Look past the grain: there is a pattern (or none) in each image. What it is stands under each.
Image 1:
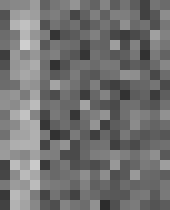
one band of columns
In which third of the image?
left
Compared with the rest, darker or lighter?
lighter
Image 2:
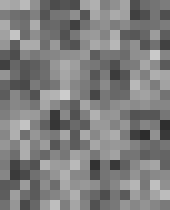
a checkerboard
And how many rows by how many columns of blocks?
4 by 4
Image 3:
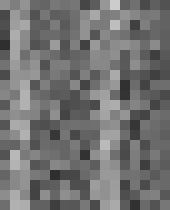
bands of columns
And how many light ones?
2
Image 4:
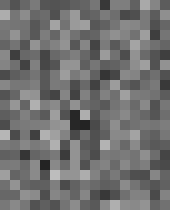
only noise
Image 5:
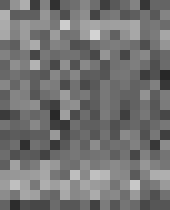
bands of rows
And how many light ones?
2
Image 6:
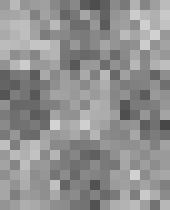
a checkerboard
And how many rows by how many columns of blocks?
3 by 3
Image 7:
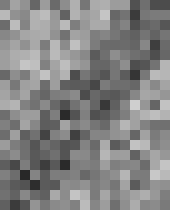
a diagonal band
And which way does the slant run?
bottom left to top right
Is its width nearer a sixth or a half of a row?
a half
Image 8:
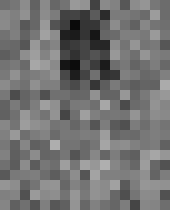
one block
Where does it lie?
top middle
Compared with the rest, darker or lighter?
darker
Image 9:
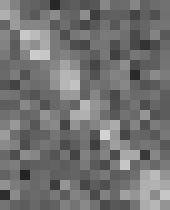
blocks along the diagonal
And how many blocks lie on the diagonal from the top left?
7
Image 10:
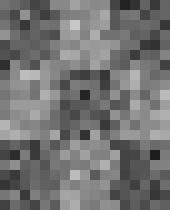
a checkerboard
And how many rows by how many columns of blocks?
3 by 3
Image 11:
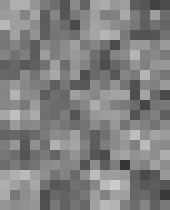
a checkerboard
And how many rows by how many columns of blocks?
5 by 4
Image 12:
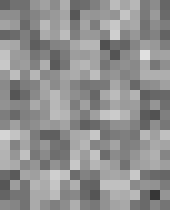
a checkerboard
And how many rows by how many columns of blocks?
5 by 5
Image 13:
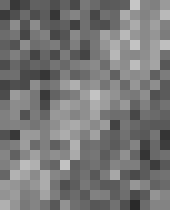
a diagonal band
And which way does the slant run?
bottom left to top right
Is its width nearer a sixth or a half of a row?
a half
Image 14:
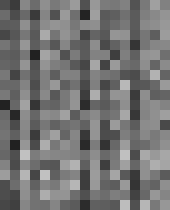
bands of columns
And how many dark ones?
5
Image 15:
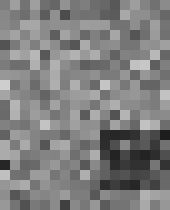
one block
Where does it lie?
bottom right
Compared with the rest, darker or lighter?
darker
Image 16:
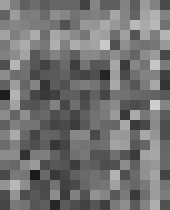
bands of rows crossing bands of columns
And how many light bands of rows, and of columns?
1 and 3
